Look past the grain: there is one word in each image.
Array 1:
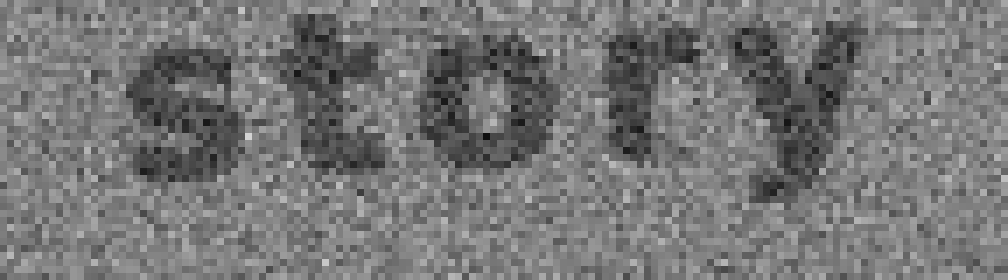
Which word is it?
story
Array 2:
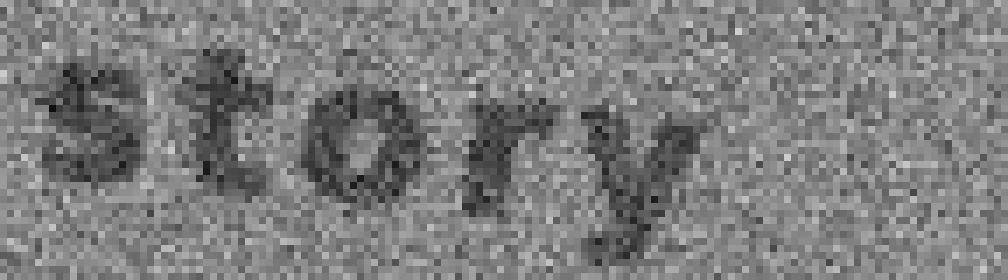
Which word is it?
story
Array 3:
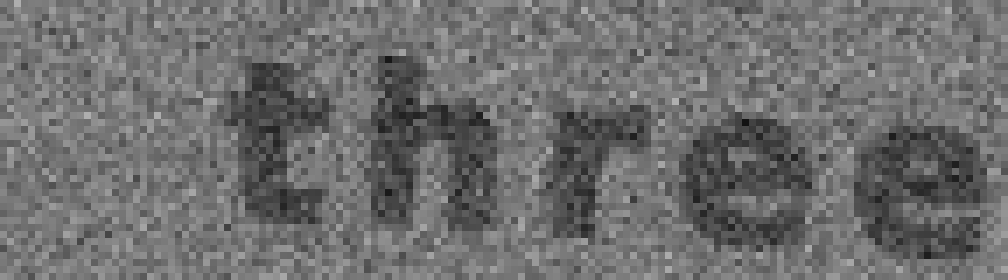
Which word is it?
three
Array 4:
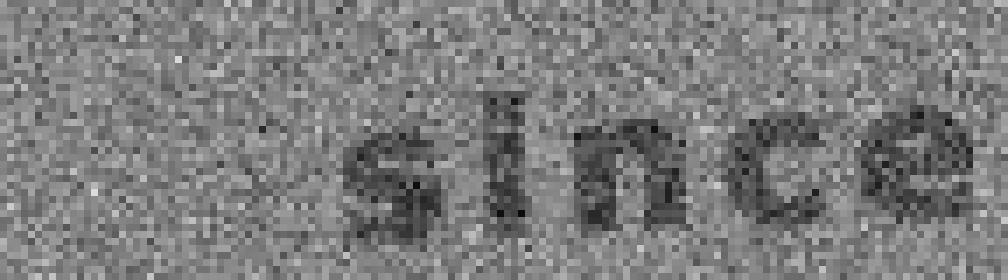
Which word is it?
since
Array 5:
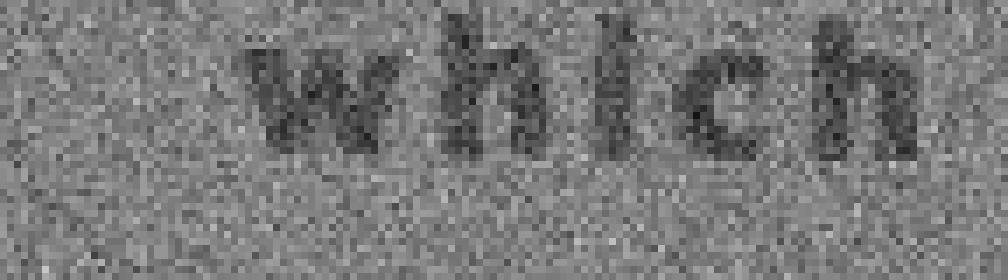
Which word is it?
which
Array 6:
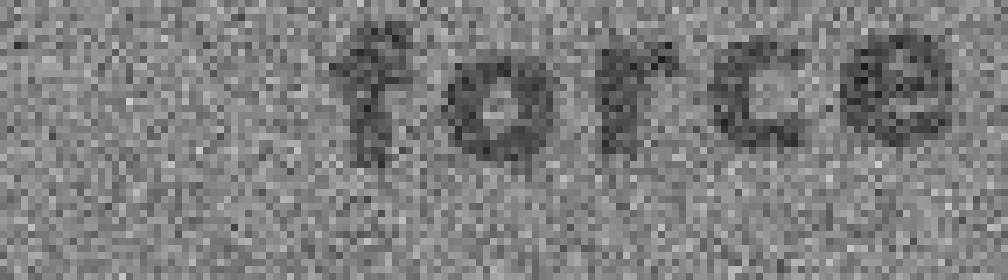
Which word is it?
force
